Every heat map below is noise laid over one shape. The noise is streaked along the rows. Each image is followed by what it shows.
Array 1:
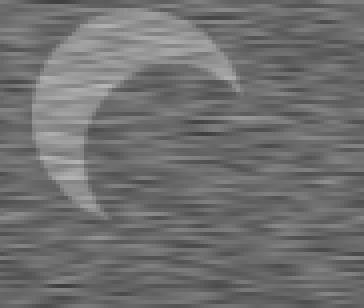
crescent
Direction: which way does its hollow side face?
down and right
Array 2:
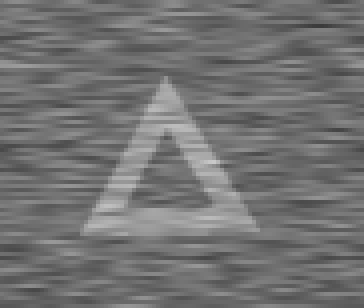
triangle frame
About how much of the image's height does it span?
half
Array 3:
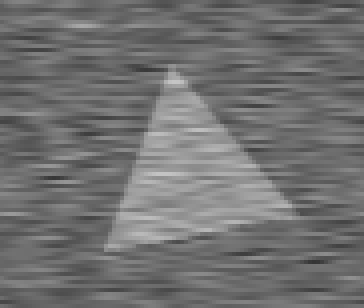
triangle
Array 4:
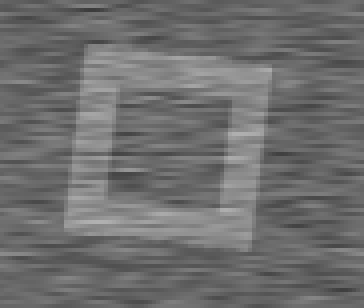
square frame
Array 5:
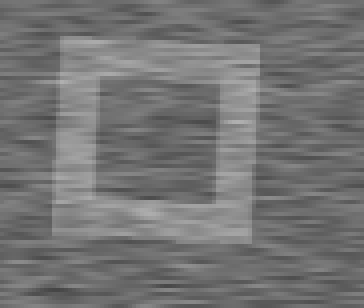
square frame
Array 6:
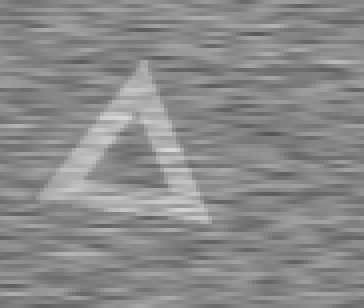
triangle frame
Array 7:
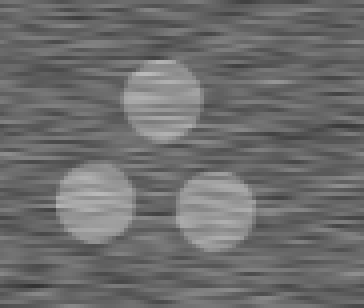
three dots
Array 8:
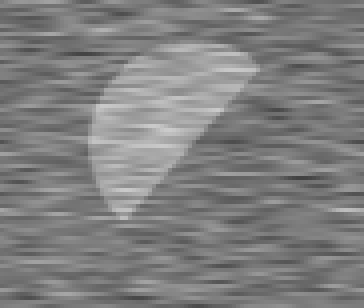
half disc
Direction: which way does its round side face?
up and left
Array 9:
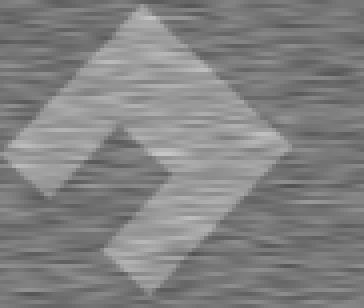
square with a notch
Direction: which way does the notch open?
down and left
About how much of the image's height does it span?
nearly all
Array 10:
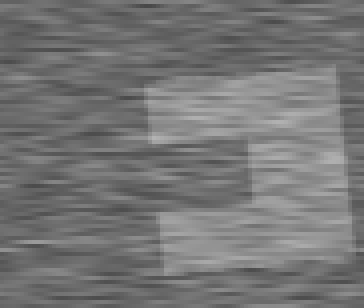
square with a notch
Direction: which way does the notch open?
left
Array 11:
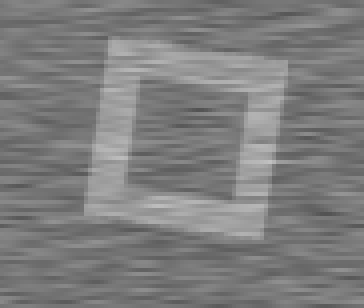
square frame
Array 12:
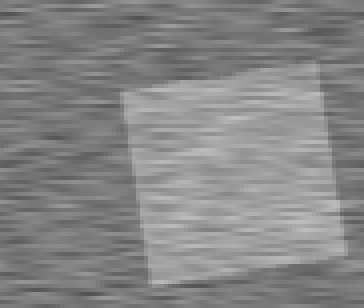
square
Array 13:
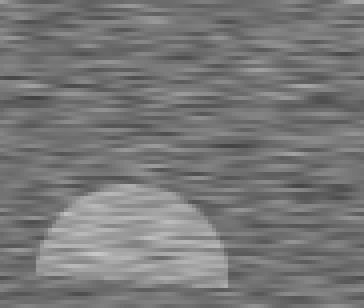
half disc
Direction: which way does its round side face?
up
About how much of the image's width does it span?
half
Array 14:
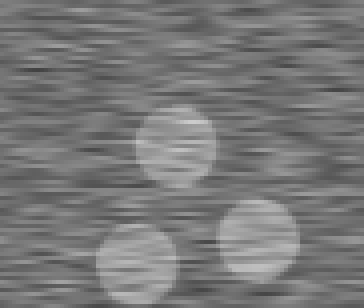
three dots
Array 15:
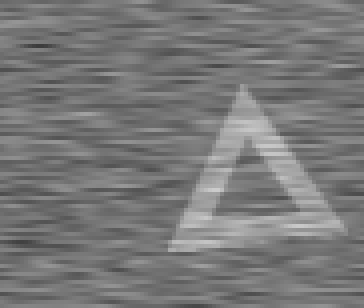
triangle frame
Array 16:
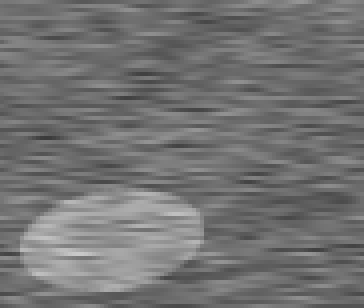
ellipse
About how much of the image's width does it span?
half
